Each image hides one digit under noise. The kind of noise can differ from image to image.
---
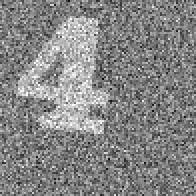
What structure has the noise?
independent entries
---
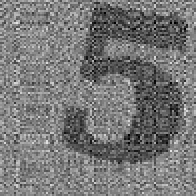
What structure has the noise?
low rank plus noise
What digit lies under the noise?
5
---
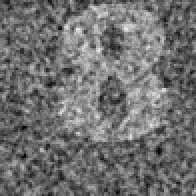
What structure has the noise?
blotchy
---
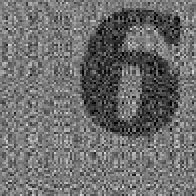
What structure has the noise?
low rank plus noise
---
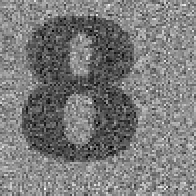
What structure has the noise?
low rank plus noise
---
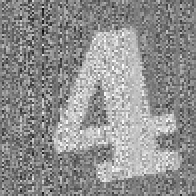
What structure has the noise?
columns of uneven size
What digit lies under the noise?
4
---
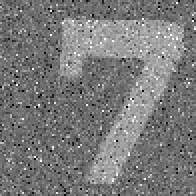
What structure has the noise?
heavy tails
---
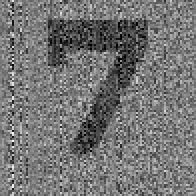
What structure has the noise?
columns of uneven size
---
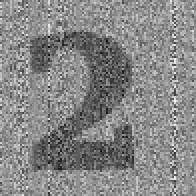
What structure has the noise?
columns of uneven size
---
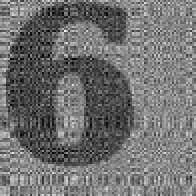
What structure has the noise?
low rank plus noise
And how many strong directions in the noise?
one
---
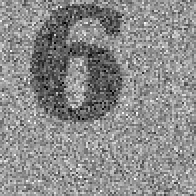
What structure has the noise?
independent entries
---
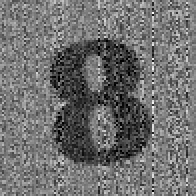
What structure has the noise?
columns of uneven size
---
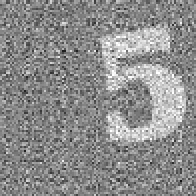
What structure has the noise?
low rank plus noise
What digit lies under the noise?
5
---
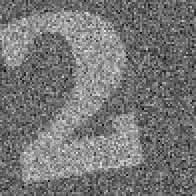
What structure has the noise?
independent entries
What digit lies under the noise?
2
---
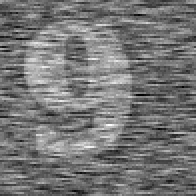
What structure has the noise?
streaked along the rows
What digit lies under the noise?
9
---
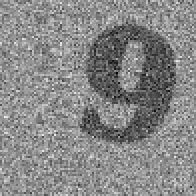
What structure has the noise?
low rank plus noise
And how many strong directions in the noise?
five to eight
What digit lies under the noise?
9
